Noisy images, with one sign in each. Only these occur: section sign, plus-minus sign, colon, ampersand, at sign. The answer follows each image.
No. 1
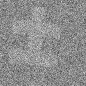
plus-minus sign
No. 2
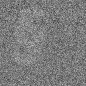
section sign
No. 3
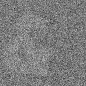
ampersand
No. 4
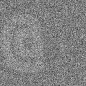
at sign
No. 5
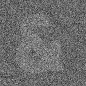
ampersand
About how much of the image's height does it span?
two thirds
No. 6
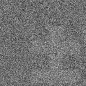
plus-minus sign
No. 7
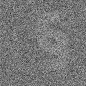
section sign
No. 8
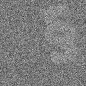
section sign
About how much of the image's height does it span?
two thirds
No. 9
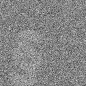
section sign
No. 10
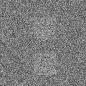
colon
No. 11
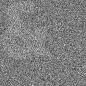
ampersand
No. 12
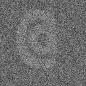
at sign
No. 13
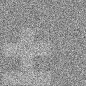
plus-minus sign
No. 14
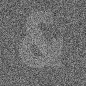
ampersand
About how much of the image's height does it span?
two thirds
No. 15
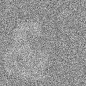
ampersand
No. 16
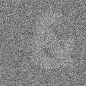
ampersand
